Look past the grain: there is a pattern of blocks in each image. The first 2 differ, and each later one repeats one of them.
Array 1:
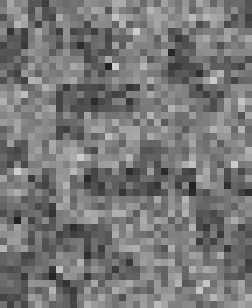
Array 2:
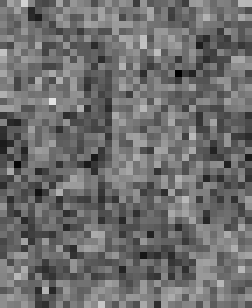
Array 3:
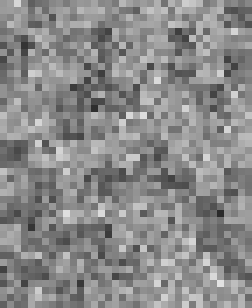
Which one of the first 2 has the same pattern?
1
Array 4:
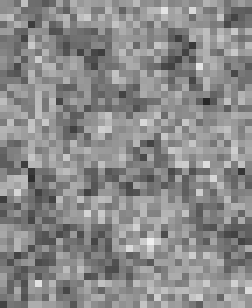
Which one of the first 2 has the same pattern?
1
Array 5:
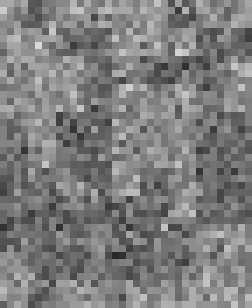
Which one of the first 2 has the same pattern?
2
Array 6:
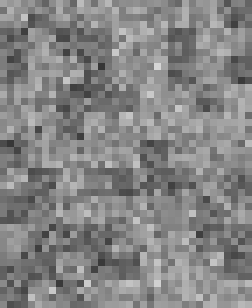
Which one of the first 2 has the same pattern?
1
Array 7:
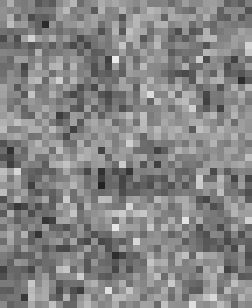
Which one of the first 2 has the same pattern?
1
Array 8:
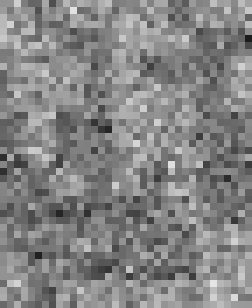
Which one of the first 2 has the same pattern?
2
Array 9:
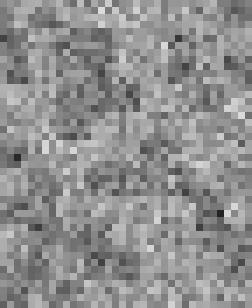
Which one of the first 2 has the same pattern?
1
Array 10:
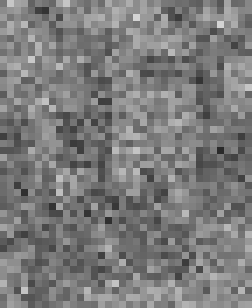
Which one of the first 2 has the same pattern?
2
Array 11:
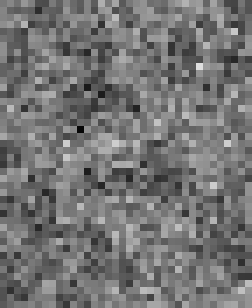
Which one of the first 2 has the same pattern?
1
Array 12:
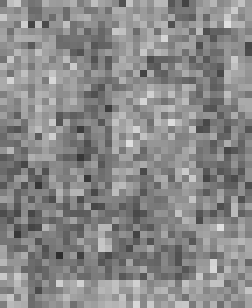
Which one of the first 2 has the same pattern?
2
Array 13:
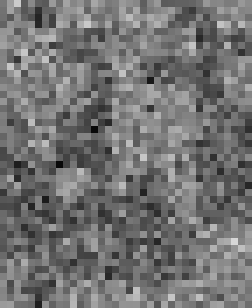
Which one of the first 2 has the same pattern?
2
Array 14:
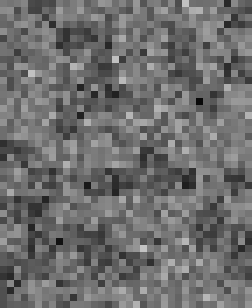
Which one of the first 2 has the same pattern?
1
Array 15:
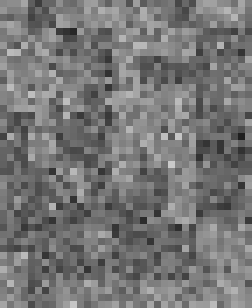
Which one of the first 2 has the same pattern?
2
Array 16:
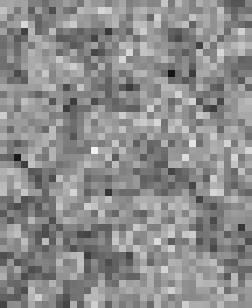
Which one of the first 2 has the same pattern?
1
